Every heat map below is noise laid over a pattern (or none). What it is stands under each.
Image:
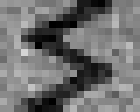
a wavy band
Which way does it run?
top to bottom
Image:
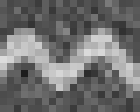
a wavy band
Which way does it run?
left to right
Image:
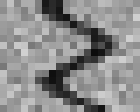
a wavy band
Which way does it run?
top to bottom
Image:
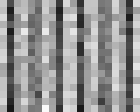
vertical stripes
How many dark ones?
6
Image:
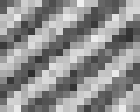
diagonal stripes
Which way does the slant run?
bottom left to top right
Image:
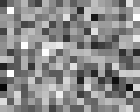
only noise
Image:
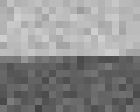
a sharp edge
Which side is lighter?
top
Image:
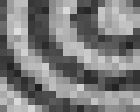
rings round one point
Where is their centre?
top right
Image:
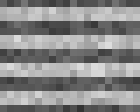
horizontal stripes
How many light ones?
4
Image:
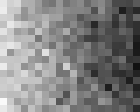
a smooth slope
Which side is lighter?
left
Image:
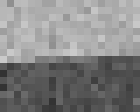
a sharp edge
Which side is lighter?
top
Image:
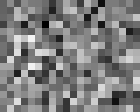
only noise
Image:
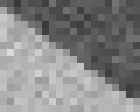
a sharp edge
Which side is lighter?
bottom left
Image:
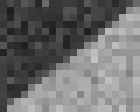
a sharp edge
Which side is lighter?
bottom right
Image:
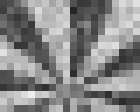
spokes from one point
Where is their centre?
bottom middle
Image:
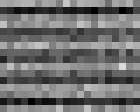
horizontal stripes
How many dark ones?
5
